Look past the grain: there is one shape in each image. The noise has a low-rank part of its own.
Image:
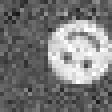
smiling face
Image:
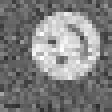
smiling face
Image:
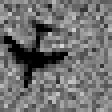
airplane
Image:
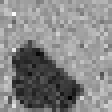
cloud
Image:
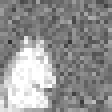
chess knight
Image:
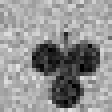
club
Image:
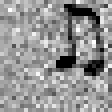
pair of musical notes
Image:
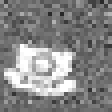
telephone
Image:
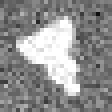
chess pawn
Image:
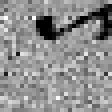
musical note
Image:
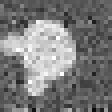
bear's head
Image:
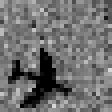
airplane
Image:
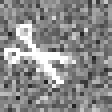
pair of scissors
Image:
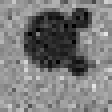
bear's head
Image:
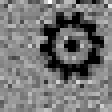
gear
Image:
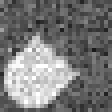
ghost
